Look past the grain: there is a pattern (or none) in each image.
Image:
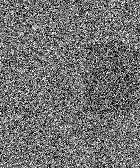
one block
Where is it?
middle right
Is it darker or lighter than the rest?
darker
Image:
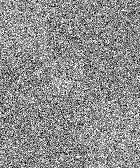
blocks along the diagonal
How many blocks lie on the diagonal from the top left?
3
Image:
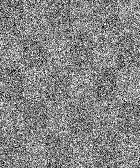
a checkerboard
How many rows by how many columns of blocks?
5 by 6
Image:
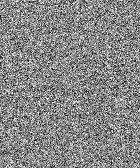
only noise
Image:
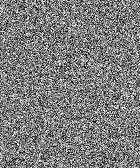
only noise
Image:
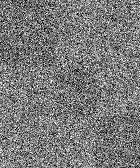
blocks along the diagonal
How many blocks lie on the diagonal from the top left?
3
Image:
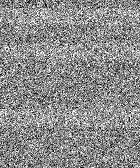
bands of rows
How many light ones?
3
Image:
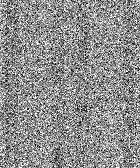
bands of columns
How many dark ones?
4
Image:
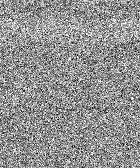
one band of rows
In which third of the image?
top
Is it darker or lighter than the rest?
lighter
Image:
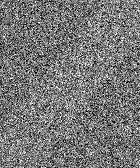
a diagonal band
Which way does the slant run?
bottom left to top right
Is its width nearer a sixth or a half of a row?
a half
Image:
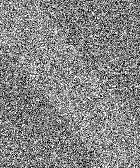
a diagonal band
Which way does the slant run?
top left to bottom right
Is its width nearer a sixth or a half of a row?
a half
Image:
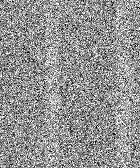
bands of columns
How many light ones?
2
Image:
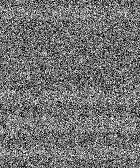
bands of rows
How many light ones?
4
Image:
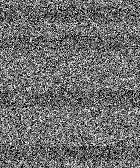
bands of rows
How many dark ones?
4
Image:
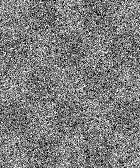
a checkerboard
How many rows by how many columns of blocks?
5 by 5
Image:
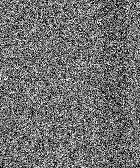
one band of columns
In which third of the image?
right
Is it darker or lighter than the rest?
darker
